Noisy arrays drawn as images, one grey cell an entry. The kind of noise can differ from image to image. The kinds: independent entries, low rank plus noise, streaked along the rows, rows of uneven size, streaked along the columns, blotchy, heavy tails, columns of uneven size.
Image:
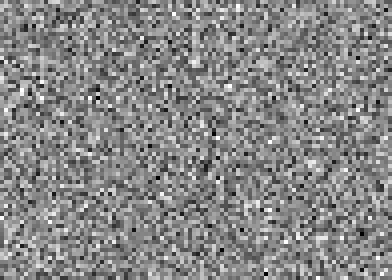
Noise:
independent entries
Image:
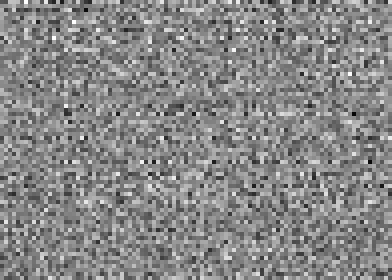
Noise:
rows of uneven size
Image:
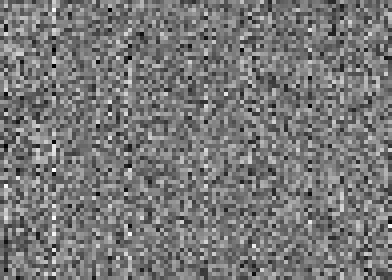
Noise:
columns of uneven size
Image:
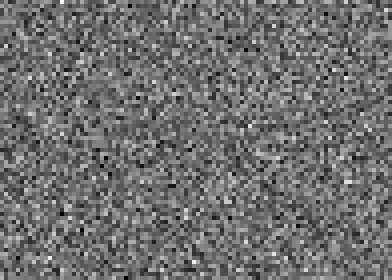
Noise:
independent entries
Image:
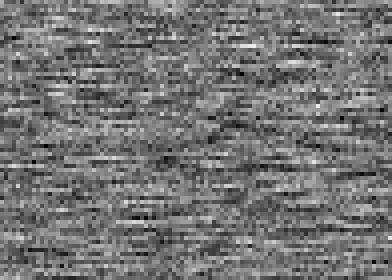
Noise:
streaked along the rows
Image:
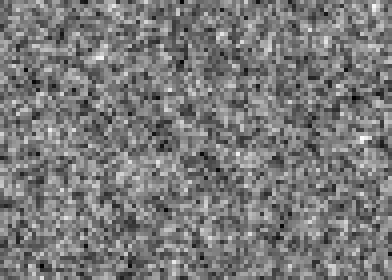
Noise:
blotchy
